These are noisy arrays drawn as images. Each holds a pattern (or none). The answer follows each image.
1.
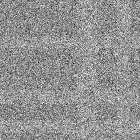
bands of rows crossing bands of columns
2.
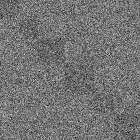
blocks along the diagonal
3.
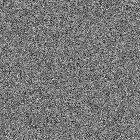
only noise
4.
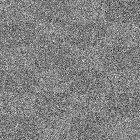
a checkerboard
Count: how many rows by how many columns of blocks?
6 by 4
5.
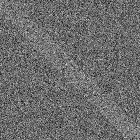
a diagonal band
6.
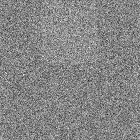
one block
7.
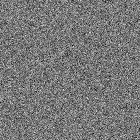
only noise
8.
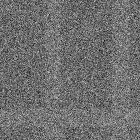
bands of rows crossing bands of columns
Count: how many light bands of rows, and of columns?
1 and 2
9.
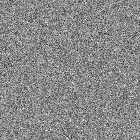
only noise
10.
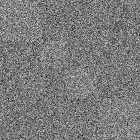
blocks along the diagonal
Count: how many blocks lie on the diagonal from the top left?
4
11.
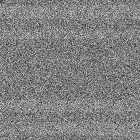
bands of rows
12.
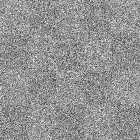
a checkerboard
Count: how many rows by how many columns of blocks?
4 by 5
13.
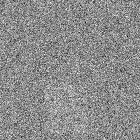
one block
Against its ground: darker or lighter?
lighter
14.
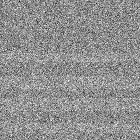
bands of rows
